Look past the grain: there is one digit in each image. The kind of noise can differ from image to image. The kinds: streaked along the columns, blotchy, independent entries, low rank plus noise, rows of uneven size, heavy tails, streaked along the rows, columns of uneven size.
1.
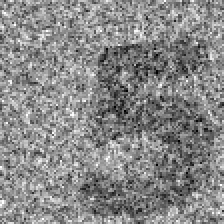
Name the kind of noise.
blotchy
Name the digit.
5
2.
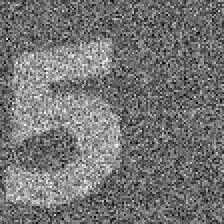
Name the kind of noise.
independent entries
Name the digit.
5
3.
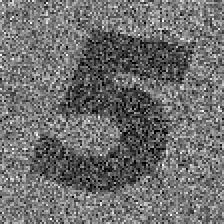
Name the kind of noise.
low rank plus noise
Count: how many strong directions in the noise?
two
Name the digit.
5
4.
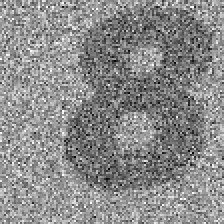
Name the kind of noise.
low rank plus noise
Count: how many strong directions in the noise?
one
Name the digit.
8
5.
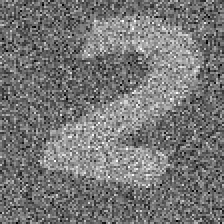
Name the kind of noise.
independent entries
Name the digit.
2
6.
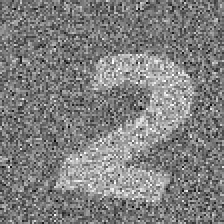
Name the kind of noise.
low rank plus noise
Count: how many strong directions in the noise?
three or four
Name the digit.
2
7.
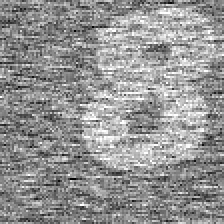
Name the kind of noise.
streaked along the rows
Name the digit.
8
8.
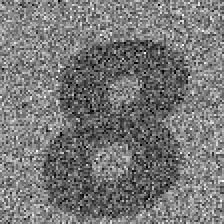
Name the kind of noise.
independent entries
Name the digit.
8
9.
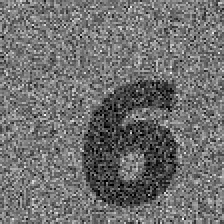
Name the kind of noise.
low rank plus noise
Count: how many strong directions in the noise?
three or four
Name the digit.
6
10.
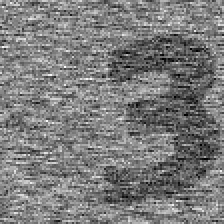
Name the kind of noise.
streaked along the rows
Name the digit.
3
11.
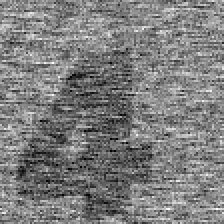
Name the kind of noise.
streaked along the rows
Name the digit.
4
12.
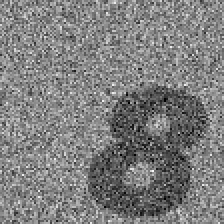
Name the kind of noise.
low rank plus noise
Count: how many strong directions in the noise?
two
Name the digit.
8
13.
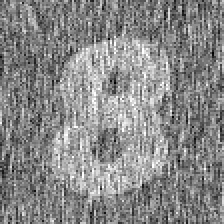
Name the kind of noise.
streaked along the columns
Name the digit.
8
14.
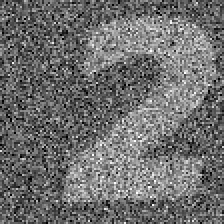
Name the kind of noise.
independent entries
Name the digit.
2
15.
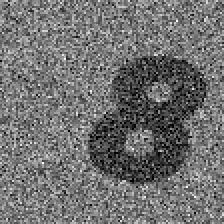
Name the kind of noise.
independent entries
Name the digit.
8
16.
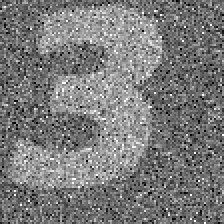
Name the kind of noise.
heavy tails
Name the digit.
3
